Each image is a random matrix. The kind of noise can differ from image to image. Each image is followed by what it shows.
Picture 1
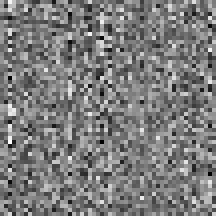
columns of uneven size
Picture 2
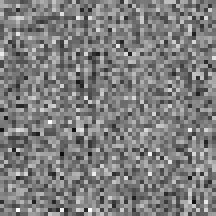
low rank plus noise
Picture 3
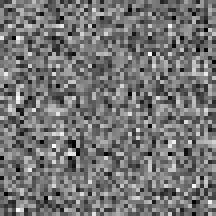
low rank plus noise
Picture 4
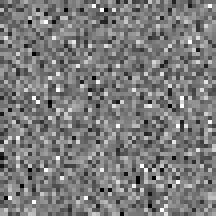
heavy tails
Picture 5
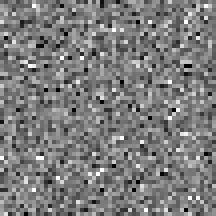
heavy tails
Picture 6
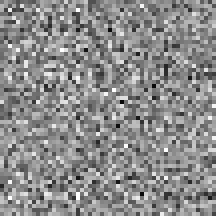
low rank plus noise
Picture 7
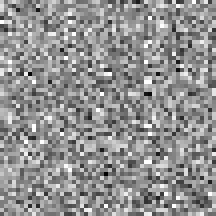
low rank plus noise
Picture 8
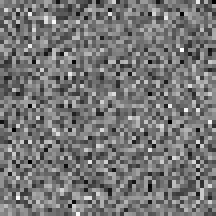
low rank plus noise
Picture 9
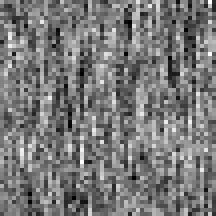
streaked along the columns
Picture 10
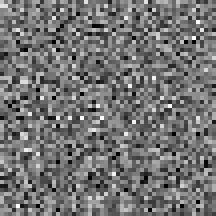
low rank plus noise
